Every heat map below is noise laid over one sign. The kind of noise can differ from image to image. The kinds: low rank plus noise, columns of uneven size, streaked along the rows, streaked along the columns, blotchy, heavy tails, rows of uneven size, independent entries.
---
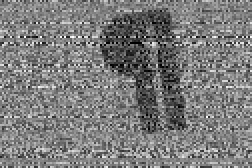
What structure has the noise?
rows of uneven size
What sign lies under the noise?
pilcrow
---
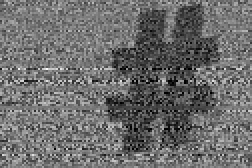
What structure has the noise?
rows of uneven size
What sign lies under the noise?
hash sign
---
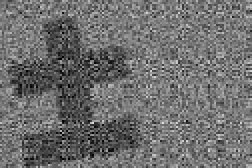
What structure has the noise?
low rank plus noise
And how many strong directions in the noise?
three or four
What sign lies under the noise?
plus-minus sign
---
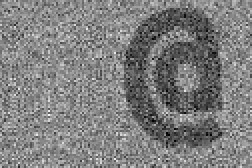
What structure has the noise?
low rank plus noise
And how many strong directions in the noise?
three or four
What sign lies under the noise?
at sign
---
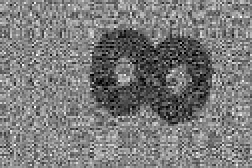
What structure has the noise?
low rank plus noise
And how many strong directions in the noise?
three or four
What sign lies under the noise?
infinity sign
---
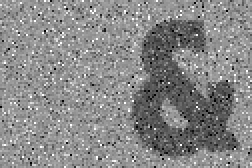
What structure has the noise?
heavy tails
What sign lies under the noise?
ampersand
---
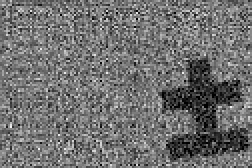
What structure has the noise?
low rank plus noise
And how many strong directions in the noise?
five to eight
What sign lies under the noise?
plus-minus sign
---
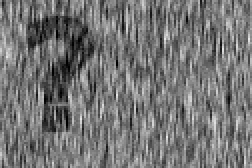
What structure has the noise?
streaked along the columns
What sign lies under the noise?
question mark
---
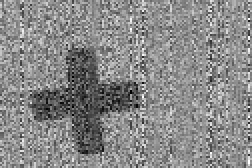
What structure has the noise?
columns of uneven size
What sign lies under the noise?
plus sign
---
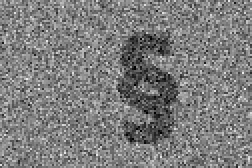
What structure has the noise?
independent entries
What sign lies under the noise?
section sign
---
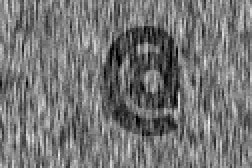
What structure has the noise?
streaked along the columns
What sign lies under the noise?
at sign
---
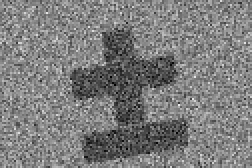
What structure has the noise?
independent entries
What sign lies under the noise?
plus-minus sign
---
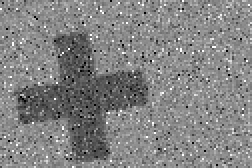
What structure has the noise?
heavy tails
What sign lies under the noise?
plus sign
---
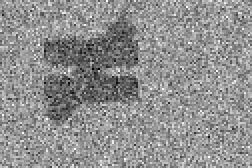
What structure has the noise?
independent entries
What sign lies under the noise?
not-equal sign
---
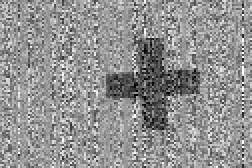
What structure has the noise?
columns of uneven size
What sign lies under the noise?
plus sign
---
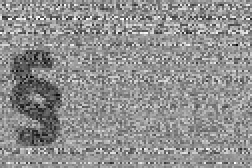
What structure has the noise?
rows of uneven size
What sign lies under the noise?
section sign
